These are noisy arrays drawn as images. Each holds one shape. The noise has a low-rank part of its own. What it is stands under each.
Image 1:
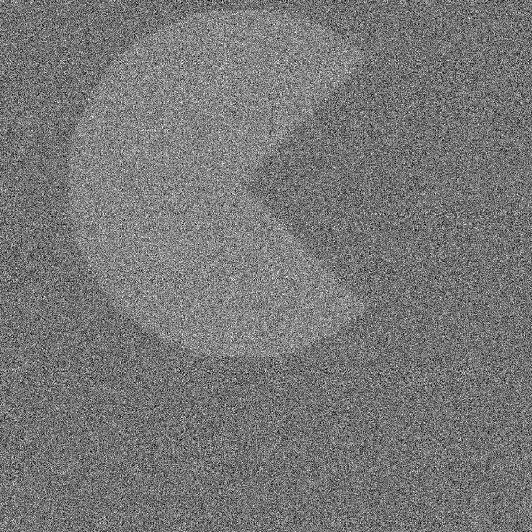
disc with a wedge cut out
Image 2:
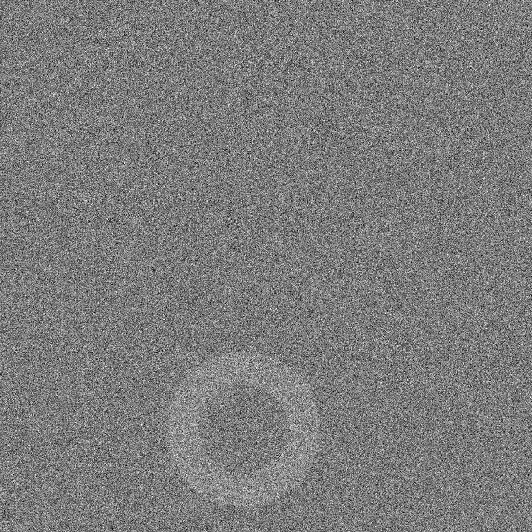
ring
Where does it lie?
bottom middle
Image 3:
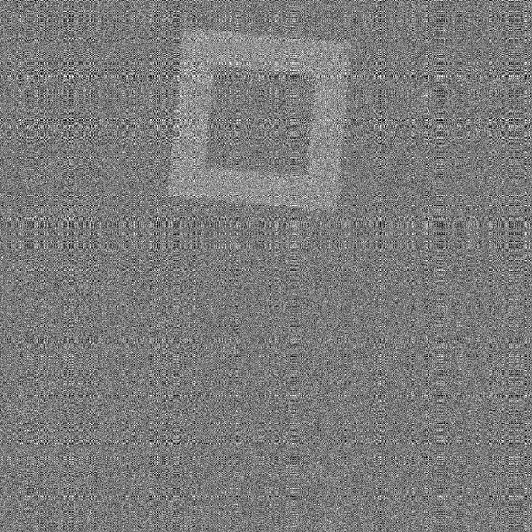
square frame
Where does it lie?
top middle
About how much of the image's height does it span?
a third
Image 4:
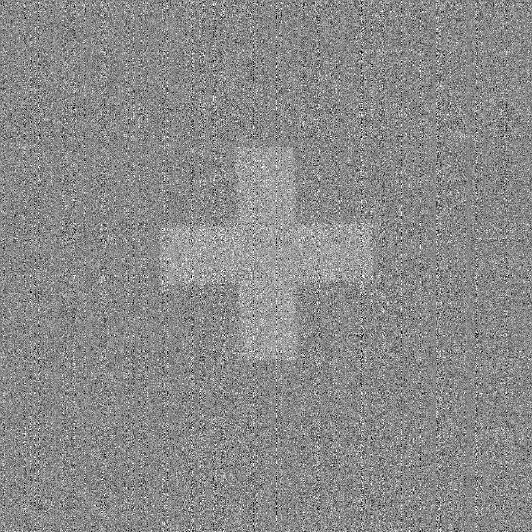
cross
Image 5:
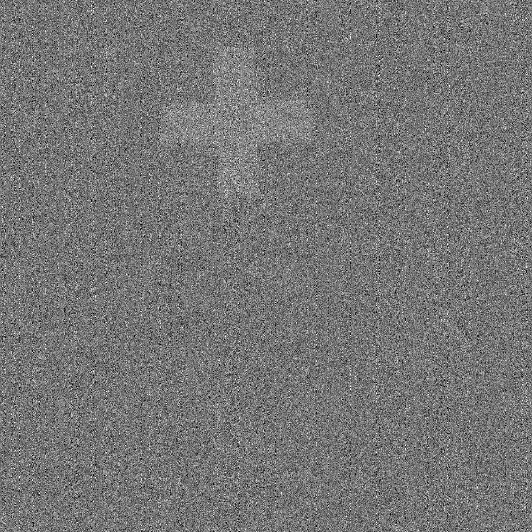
cross
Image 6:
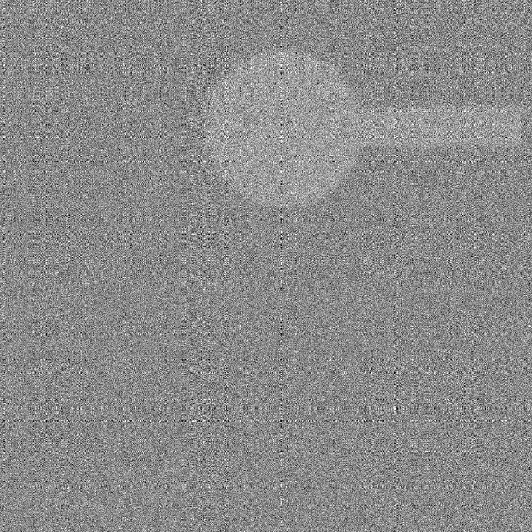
lollipop
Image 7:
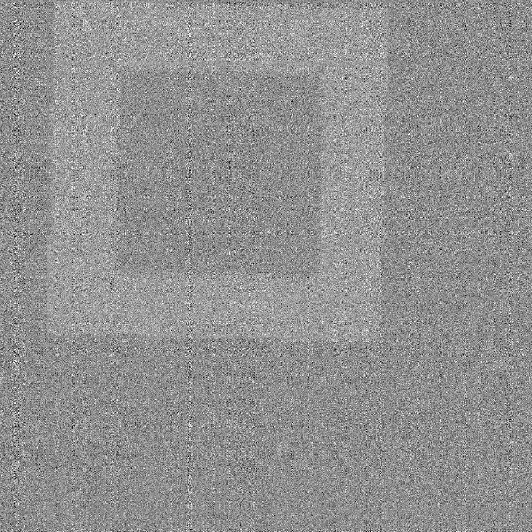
square frame
